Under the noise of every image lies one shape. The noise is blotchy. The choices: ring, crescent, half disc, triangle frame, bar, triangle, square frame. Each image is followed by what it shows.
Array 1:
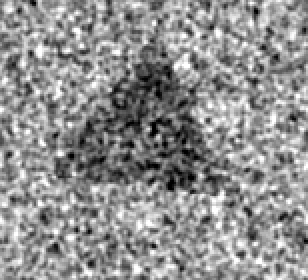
triangle
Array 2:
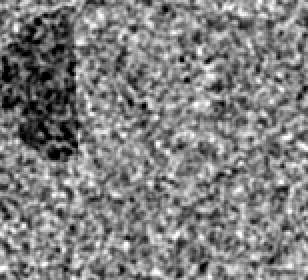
half disc
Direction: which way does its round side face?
left
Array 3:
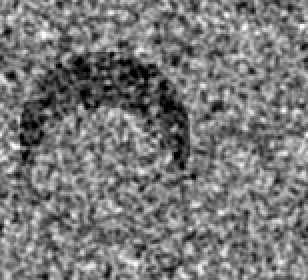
crescent
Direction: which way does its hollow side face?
down
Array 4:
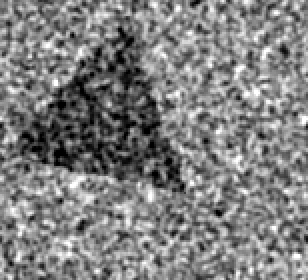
triangle
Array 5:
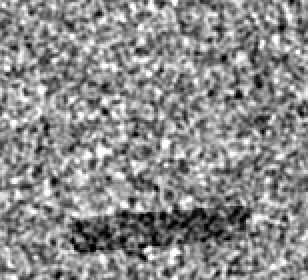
bar
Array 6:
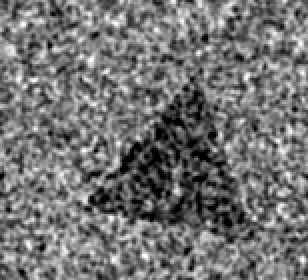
triangle
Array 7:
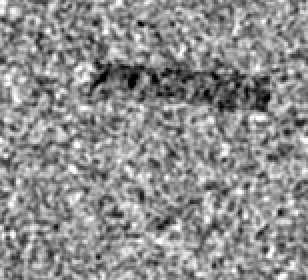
bar
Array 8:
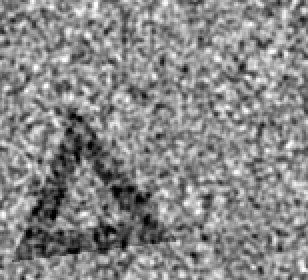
triangle frame
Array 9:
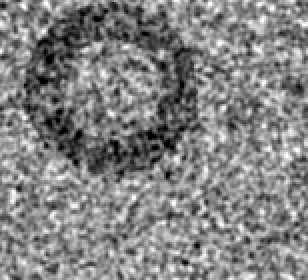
ring
